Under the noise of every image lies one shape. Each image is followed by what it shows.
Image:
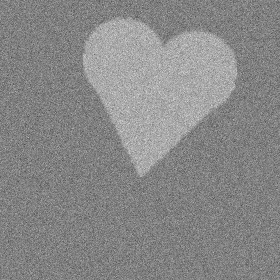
heart
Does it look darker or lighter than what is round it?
lighter
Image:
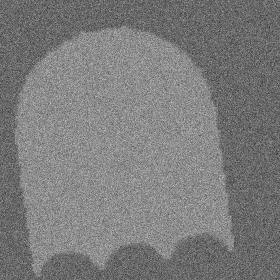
ghost
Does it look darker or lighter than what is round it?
lighter
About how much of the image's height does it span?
nearly all
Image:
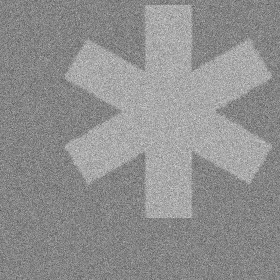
asterisk
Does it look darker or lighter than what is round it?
lighter
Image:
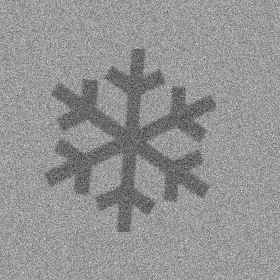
snowflake
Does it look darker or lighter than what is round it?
darker
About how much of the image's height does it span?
two thirds
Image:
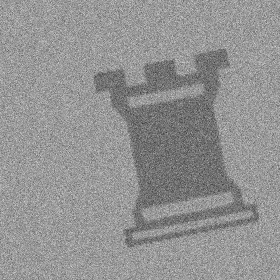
chess rook
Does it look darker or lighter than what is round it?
darker
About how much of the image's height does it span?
two thirds
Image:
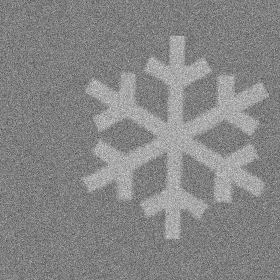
snowflake
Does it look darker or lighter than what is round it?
lighter
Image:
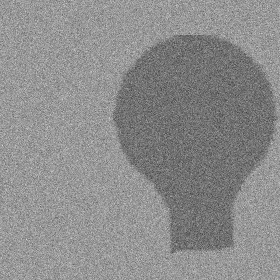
light bulb
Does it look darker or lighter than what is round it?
darker
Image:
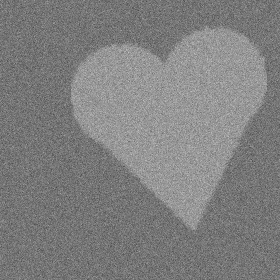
heart
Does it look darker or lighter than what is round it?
lighter
